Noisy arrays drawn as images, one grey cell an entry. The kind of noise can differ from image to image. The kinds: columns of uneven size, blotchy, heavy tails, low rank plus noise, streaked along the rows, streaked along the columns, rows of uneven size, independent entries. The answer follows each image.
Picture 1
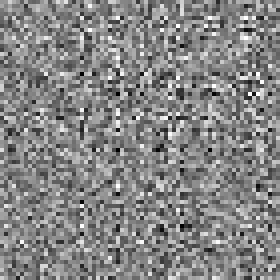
low rank plus noise
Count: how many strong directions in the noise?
three or four
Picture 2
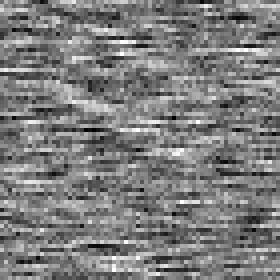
streaked along the rows
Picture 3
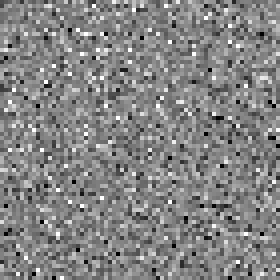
heavy tails
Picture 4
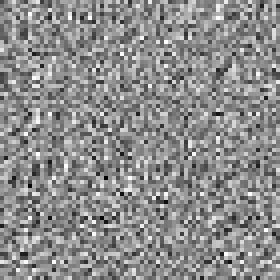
low rank plus noise
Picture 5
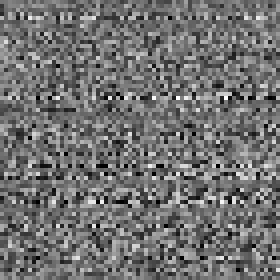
rows of uneven size
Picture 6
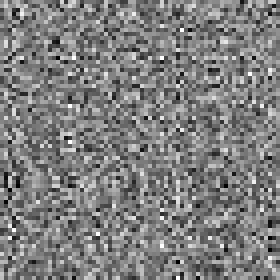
low rank plus noise
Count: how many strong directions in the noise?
three or four
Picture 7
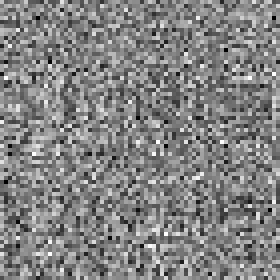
low rank plus noise
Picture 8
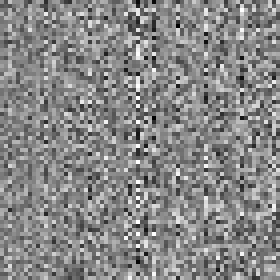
columns of uneven size
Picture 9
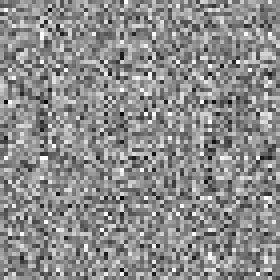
low rank plus noise
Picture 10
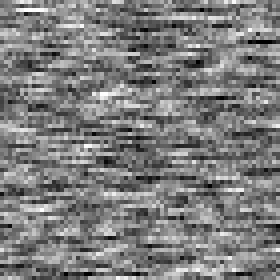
streaked along the rows
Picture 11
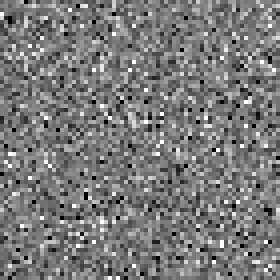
heavy tails
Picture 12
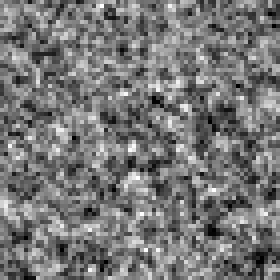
blotchy
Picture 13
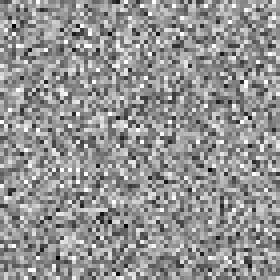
independent entries
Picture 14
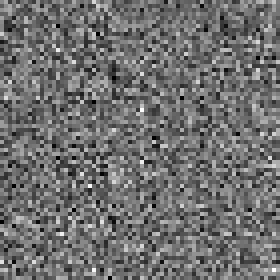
low rank plus noise
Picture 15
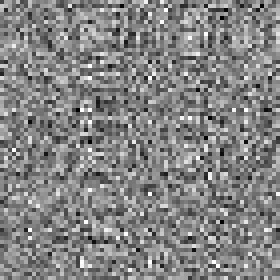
low rank plus noise
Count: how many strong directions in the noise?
two
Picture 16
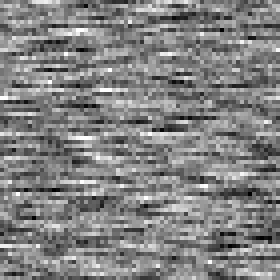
streaked along the rows
